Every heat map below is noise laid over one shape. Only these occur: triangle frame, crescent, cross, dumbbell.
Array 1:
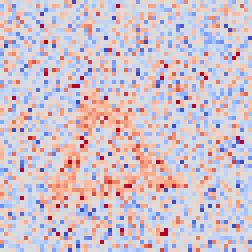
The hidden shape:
triangle frame
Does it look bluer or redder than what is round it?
redder
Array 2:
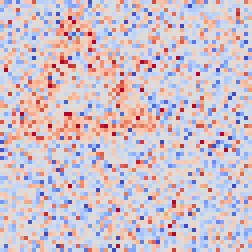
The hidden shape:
triangle frame
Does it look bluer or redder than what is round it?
redder
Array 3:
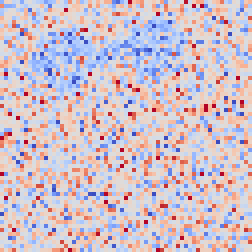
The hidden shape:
dumbbell
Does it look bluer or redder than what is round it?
bluer
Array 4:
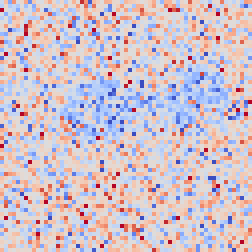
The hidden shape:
dumbbell
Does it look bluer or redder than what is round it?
bluer
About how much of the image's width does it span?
two thirds
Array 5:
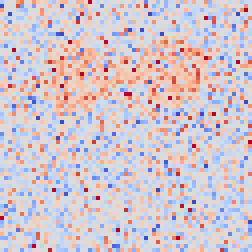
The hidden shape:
dumbbell
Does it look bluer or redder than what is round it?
redder
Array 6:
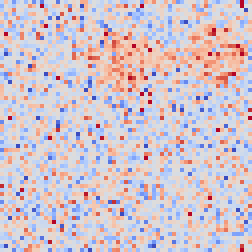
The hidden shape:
dumbbell
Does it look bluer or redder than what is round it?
redder
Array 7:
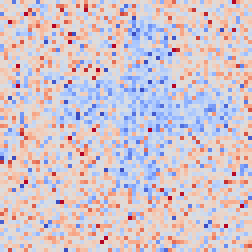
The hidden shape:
cross
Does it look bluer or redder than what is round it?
bluer
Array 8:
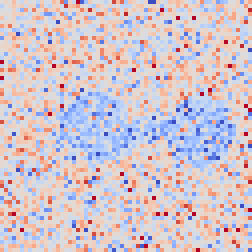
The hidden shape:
dumbbell
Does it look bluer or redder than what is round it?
bluer
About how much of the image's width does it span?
two thirds
